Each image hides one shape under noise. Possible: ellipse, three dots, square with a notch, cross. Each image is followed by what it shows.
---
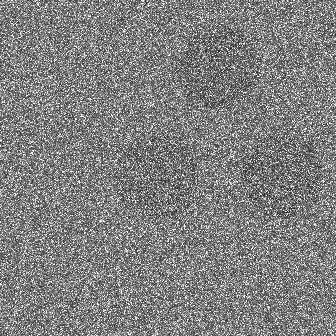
three dots
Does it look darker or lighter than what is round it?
darker
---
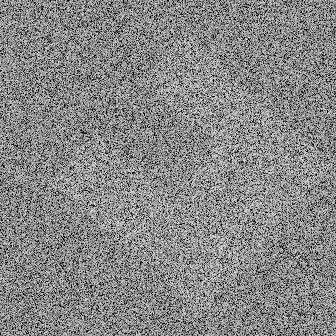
square with a notch
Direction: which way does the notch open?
up and left
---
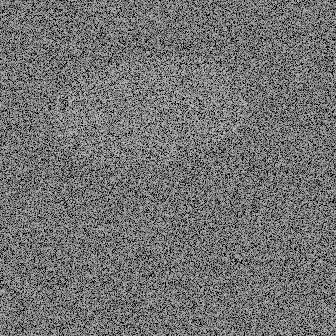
ellipse
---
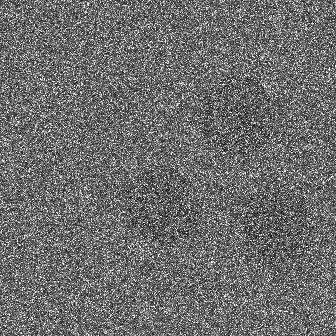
three dots
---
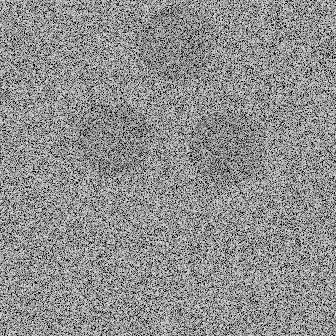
three dots
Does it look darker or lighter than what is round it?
darker
